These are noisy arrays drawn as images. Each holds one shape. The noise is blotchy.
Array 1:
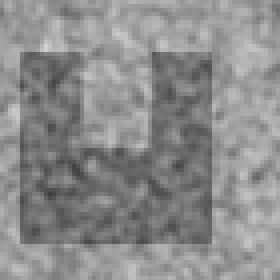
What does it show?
dark square with a notch
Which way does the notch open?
up
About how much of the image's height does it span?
two thirds
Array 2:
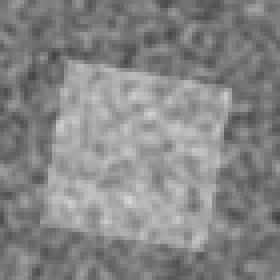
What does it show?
light square
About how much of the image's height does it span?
two thirds
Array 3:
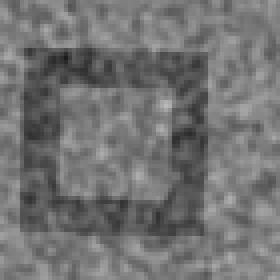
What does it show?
dark square frame
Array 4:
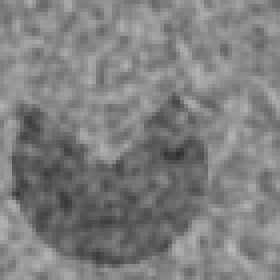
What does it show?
dark disc with a wedge cut out
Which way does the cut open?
up
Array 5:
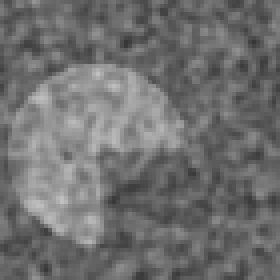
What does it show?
light disc with a wedge cut out
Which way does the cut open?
down and right
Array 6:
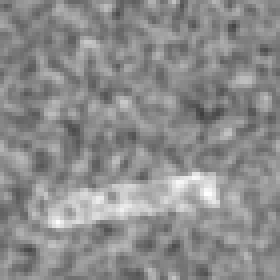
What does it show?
light bar
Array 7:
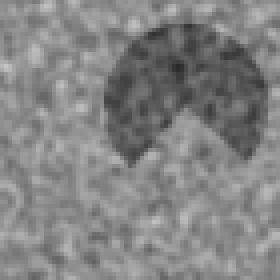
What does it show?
dark disc with a wedge cut out
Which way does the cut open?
down
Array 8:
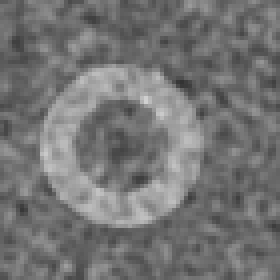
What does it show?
light ring
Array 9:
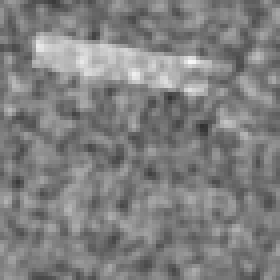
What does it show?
light bar
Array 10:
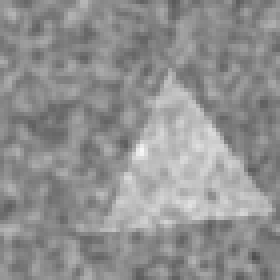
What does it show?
light triangle
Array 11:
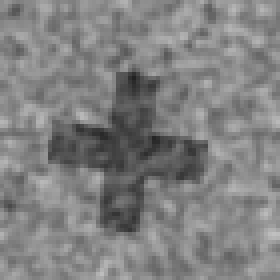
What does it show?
dark cross
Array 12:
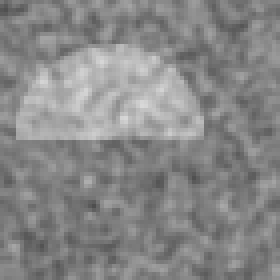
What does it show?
light half disc
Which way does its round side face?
up
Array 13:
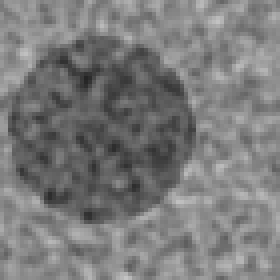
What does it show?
dark disc
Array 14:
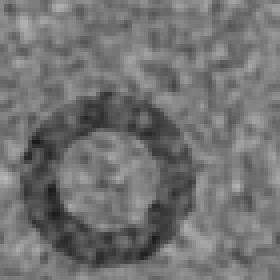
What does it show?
dark ring
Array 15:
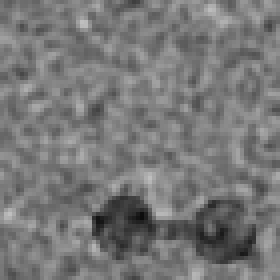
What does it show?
dark dumbbell
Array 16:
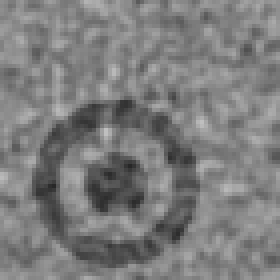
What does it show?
dark bullseye
